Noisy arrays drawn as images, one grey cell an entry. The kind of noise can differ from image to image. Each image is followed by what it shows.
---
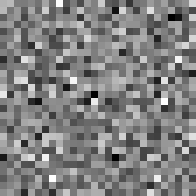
independent entries
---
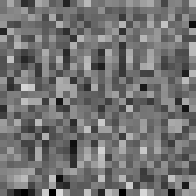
low rank plus noise
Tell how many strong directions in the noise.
three or four
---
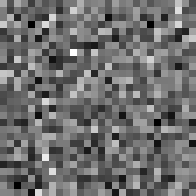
low rank plus noise
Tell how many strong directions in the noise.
five to eight
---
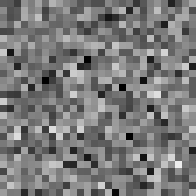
independent entries
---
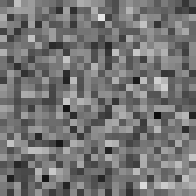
independent entries
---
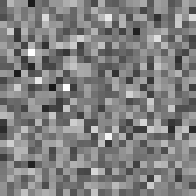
low rank plus noise
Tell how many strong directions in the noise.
five to eight
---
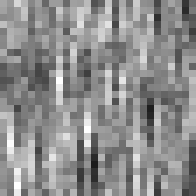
streaked along the columns
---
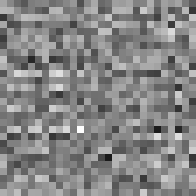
low rank plus noise
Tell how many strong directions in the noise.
two
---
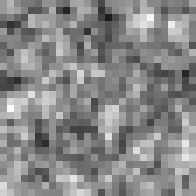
blotchy
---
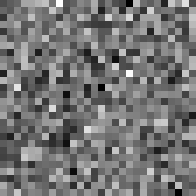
independent entries
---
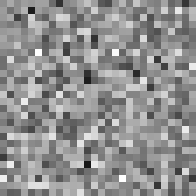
independent entries
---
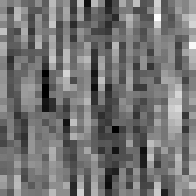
streaked along the columns
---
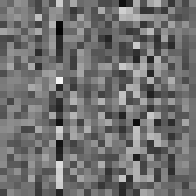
columns of uneven size
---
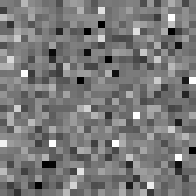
heavy tails
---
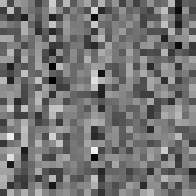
columns of uneven size
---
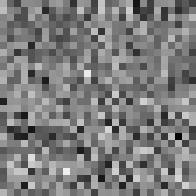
low rank plus noise
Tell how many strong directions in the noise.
three or four
